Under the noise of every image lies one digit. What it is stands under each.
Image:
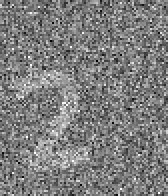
light 2
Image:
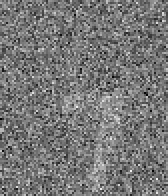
light 7
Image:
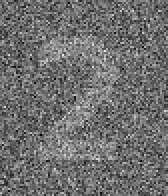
light 2
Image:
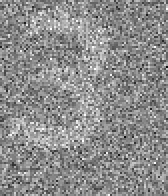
light 3
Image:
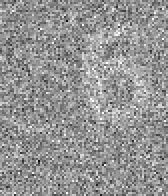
light 6
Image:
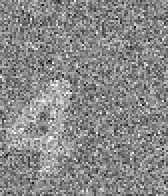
light 4
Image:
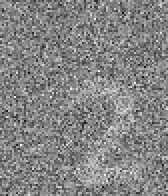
light 2
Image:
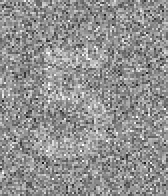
light 5
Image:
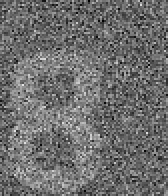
light 8
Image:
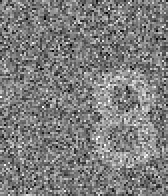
light 8
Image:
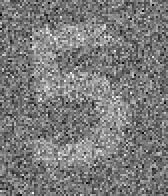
light 5
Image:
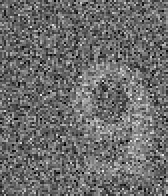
light 9
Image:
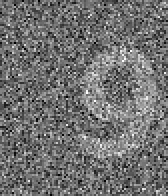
light 9
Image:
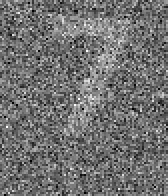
light 7
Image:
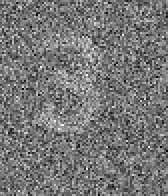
light 3
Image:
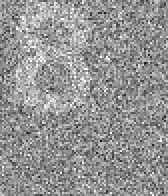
light 8
